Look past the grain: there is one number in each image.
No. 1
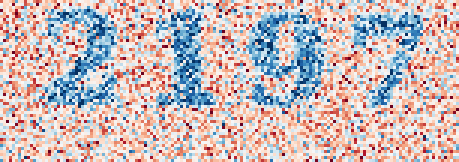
2197
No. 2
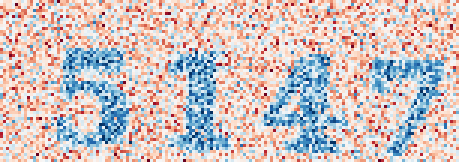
5147
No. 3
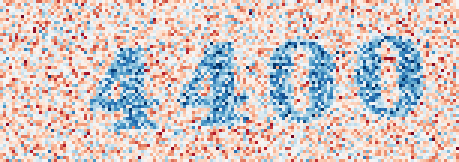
4400
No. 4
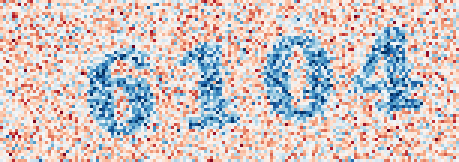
6104
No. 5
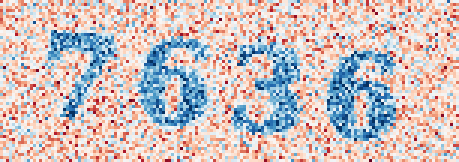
7636
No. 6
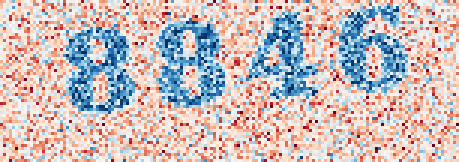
8846
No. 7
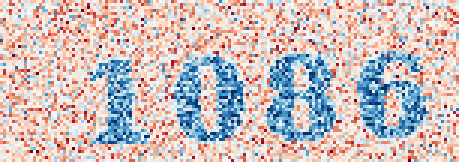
1086
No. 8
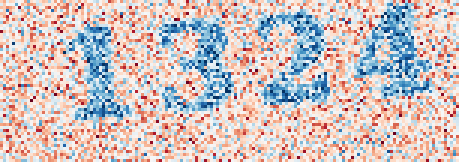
1324
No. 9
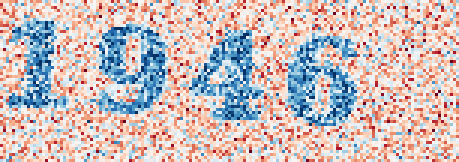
1946
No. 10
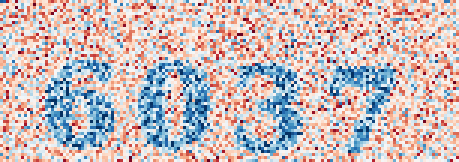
6037
